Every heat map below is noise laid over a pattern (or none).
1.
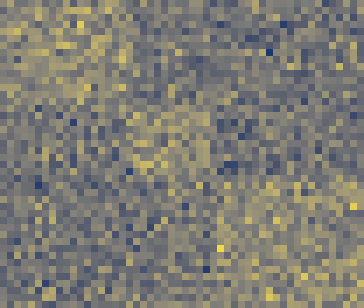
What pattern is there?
blocks along the diagonal
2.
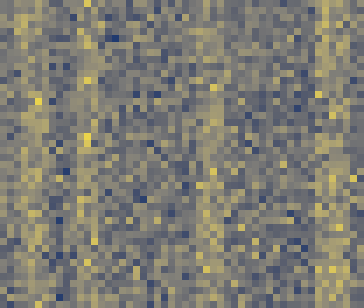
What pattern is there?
bands of columns
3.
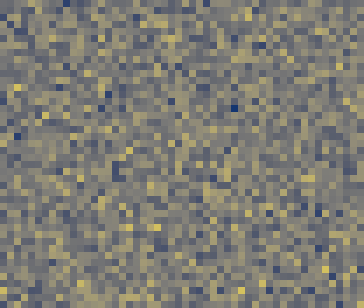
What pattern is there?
only noise
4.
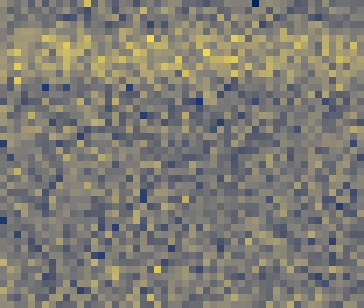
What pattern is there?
one band of rows
